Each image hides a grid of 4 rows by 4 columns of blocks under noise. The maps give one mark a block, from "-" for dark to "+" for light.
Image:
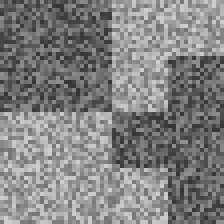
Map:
--++
--+-
++--
+++-
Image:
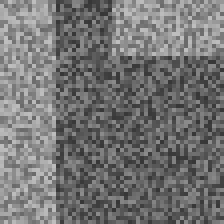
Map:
+-++
+---
+---
+---
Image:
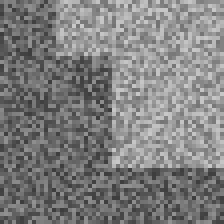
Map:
-+++
--++
--++
----
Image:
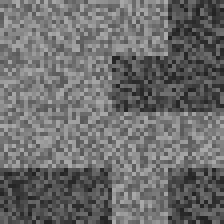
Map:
+++-
++--
++++
--+-
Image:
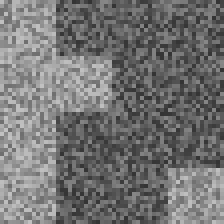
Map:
+---
++--
+---
+--+
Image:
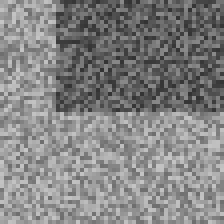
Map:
+---
+---
++++
++++
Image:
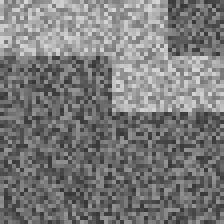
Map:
+++-
--++
----
----
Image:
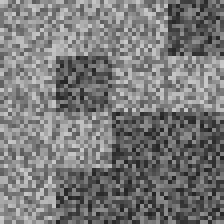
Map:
+++-
+-++
++--
+---
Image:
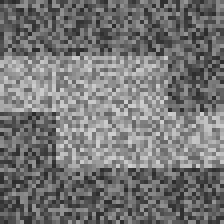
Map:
----
+++-
-+++
----
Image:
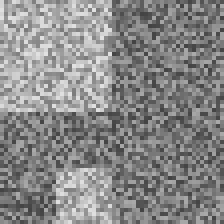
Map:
++--
++--
----
-+--
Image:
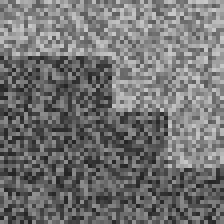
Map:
++++
--++
---+
----
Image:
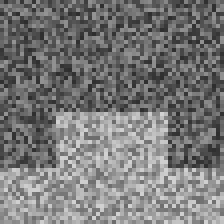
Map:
----
----
-++-
++++
